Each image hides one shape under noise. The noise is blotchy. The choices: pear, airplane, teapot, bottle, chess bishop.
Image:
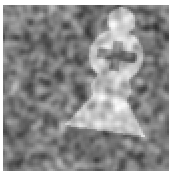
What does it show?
light chess bishop
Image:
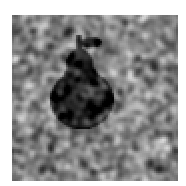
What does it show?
dark pear
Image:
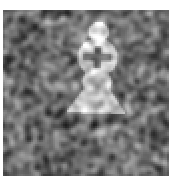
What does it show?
light chess bishop
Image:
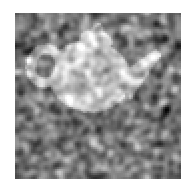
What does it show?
light teapot
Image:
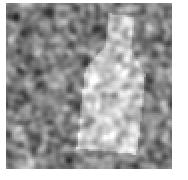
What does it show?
light bottle
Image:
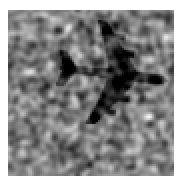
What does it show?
dark airplane
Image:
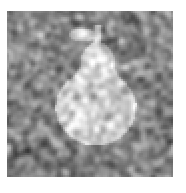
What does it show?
light pear
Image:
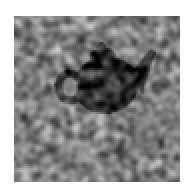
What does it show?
dark teapot
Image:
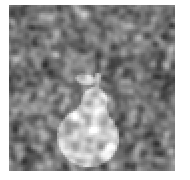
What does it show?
light pear
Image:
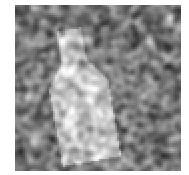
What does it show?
light bottle
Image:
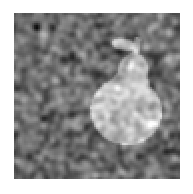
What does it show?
light pear
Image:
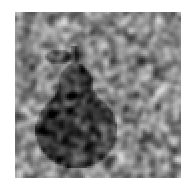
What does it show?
dark pear
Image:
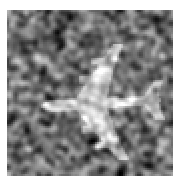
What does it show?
light airplane
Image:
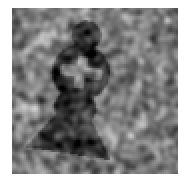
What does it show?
dark chess bishop
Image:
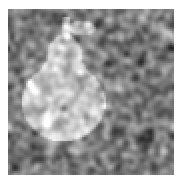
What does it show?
light pear
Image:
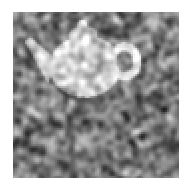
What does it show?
light teapot
